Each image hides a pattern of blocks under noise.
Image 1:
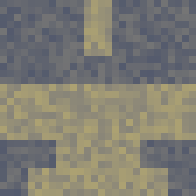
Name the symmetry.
left and right mirror each other
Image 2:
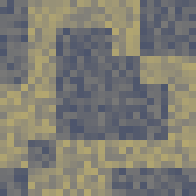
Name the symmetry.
mirrored about the diagonal from the bottom left
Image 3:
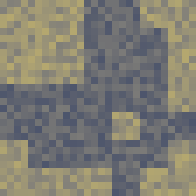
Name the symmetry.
mirrored about the diagonal from the top left
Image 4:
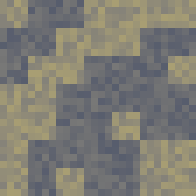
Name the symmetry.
mirrored about the diagonal from the top left
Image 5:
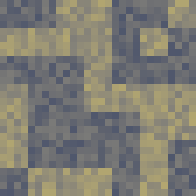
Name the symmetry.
mirrored about the diagonal from the bottom left
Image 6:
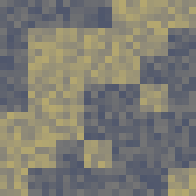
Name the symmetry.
mirrored about the diagonal from the top left
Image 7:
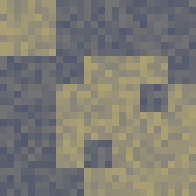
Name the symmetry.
mirrored about the diagonal from the top left
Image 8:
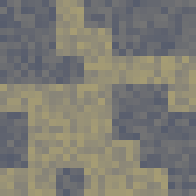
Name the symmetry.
no symmetry
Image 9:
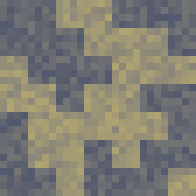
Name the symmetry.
mirrored about the diagonal from the top left
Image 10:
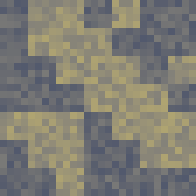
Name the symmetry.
mirrored about the diagonal from the bottom left
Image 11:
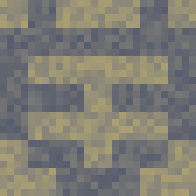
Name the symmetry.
left and right mirror each other
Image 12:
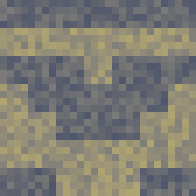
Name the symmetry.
left and right mirror each other
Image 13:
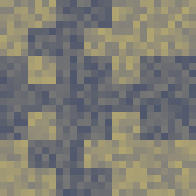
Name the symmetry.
top and bottom mirror each other
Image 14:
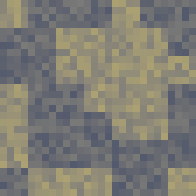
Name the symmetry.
mirrored about the diagonal from the bottom left
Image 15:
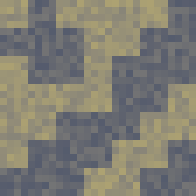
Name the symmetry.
mirrored about the diagonal from the top left
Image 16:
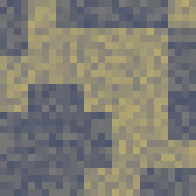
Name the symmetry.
mirrored about the diagonal from the bottom left
